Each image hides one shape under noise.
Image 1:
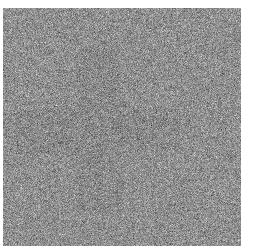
dark cross
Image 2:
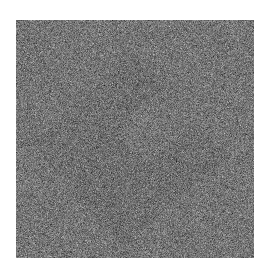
dark square with a notch
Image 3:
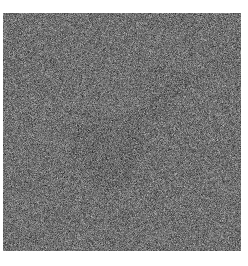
dark lollipop
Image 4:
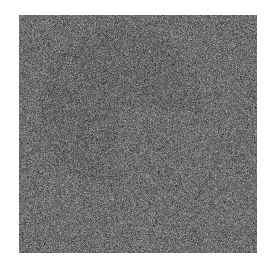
dark disc with a wedge cut out
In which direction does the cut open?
down and right
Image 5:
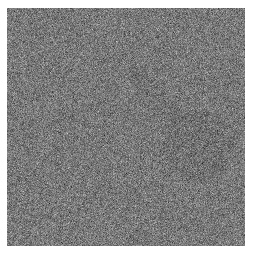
dark lollipop
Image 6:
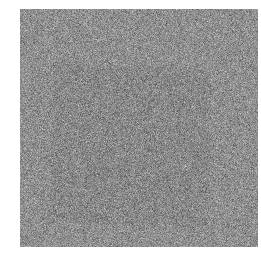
dark square
